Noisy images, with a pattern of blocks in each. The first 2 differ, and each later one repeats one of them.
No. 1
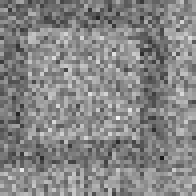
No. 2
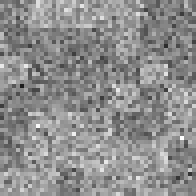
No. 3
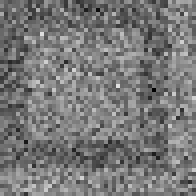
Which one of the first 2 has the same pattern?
1
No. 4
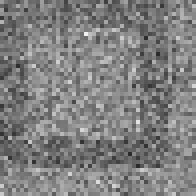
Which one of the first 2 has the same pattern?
1
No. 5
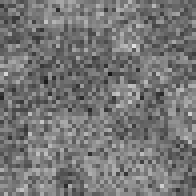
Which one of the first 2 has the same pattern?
2
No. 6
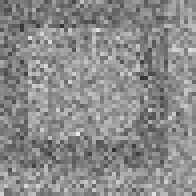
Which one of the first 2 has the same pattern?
1
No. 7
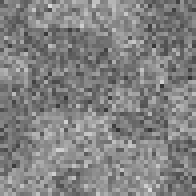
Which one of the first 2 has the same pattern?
2
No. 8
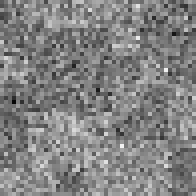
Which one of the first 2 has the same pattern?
2
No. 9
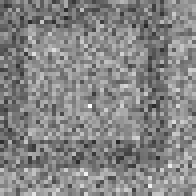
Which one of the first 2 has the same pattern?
1
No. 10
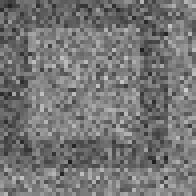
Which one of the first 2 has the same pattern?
1
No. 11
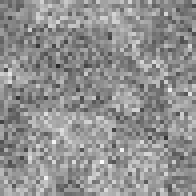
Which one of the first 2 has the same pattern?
2
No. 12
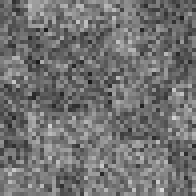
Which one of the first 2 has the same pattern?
2
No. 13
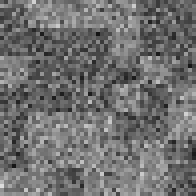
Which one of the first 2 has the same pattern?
2
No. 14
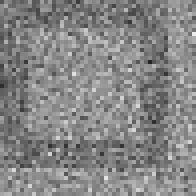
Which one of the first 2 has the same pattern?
1
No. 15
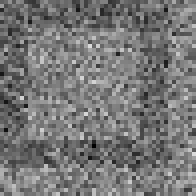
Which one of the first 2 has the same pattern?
1
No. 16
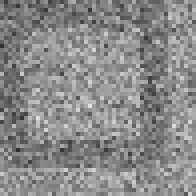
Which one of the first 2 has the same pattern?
1
